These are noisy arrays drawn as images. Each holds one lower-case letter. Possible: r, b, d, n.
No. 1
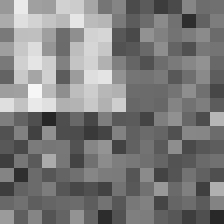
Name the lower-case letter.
n
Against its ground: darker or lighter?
lighter
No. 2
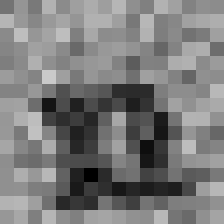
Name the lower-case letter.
n
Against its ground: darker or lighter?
darker
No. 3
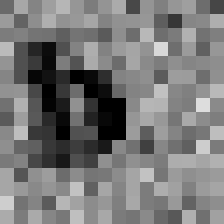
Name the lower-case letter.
b
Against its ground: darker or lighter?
darker
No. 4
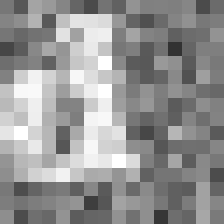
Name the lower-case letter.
d
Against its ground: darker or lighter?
lighter
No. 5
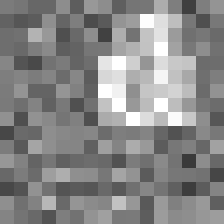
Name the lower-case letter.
d
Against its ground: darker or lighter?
lighter
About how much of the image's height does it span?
half
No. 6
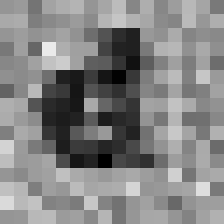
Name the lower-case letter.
d
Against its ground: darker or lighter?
darker
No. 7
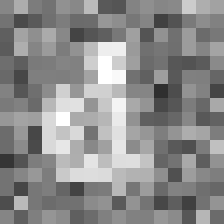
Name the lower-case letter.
d
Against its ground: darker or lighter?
lighter
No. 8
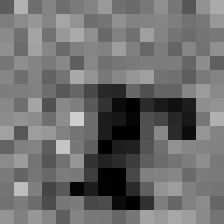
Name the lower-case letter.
r
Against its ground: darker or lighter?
darker
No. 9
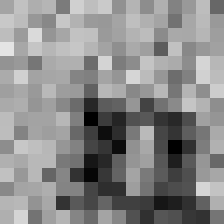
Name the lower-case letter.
n
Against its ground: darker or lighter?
darker
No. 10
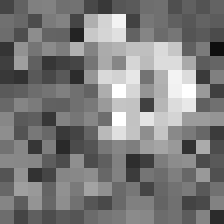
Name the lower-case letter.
b
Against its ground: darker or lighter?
lighter
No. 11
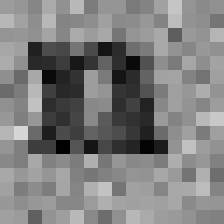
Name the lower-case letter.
n
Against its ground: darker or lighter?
darker
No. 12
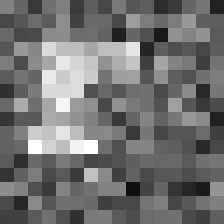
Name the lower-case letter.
r
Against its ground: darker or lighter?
lighter
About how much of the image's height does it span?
half
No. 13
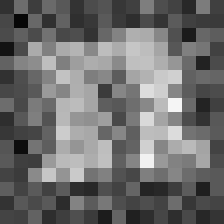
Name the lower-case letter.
n
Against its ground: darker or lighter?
lighter
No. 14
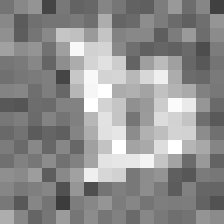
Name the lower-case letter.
b
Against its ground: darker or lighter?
lighter
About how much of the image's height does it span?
two thirds
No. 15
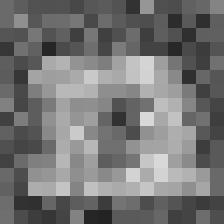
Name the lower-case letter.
n
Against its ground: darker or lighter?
lighter
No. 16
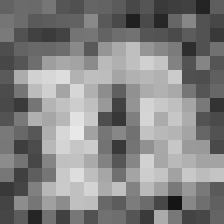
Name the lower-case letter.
n
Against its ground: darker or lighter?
lighter
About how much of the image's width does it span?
nearly all
